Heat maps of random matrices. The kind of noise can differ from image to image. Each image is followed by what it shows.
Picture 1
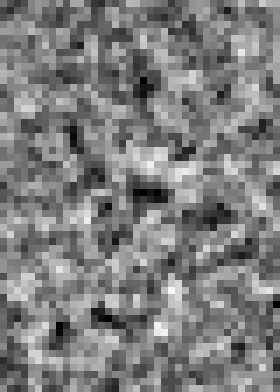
blotchy
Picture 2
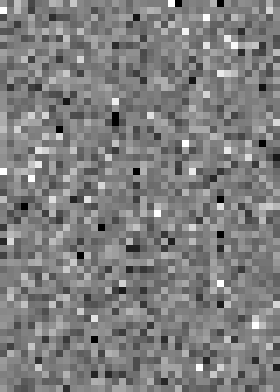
heavy tails
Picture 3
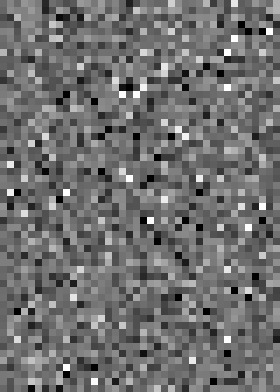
heavy tails
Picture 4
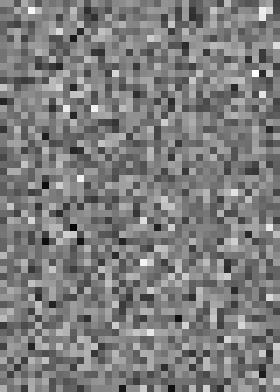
independent entries
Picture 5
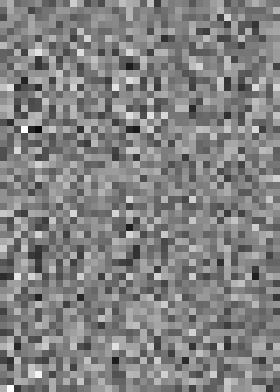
low rank plus noise
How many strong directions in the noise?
two
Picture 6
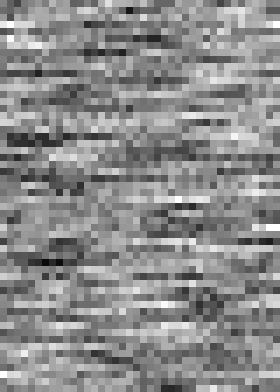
streaked along the rows
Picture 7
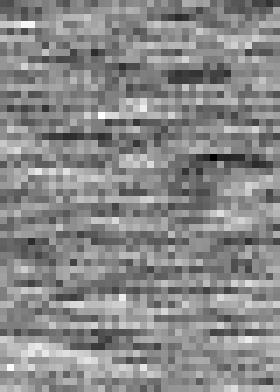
streaked along the rows
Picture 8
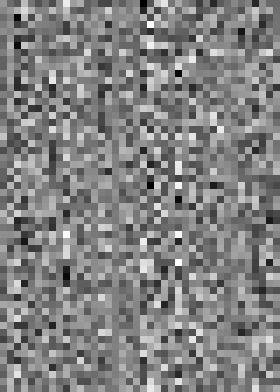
columns of uneven size
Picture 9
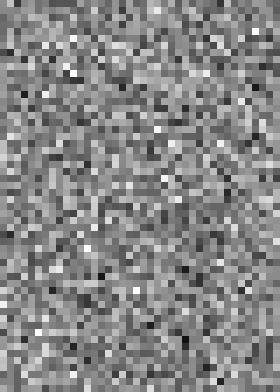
independent entries
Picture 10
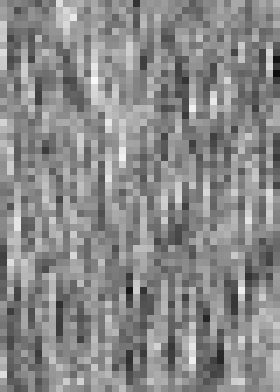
streaked along the columns
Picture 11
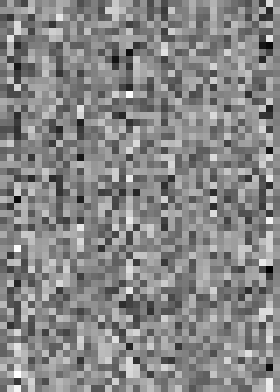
columns of uneven size
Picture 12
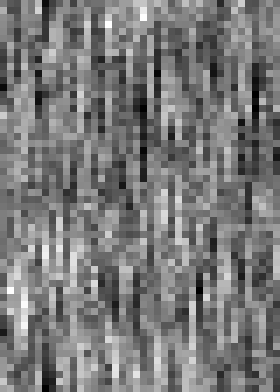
streaked along the columns
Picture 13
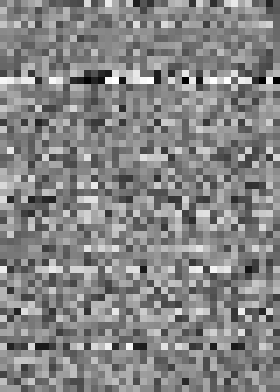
rows of uneven size
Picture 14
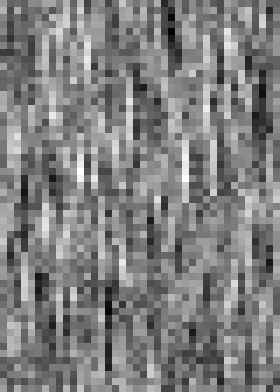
streaked along the columns
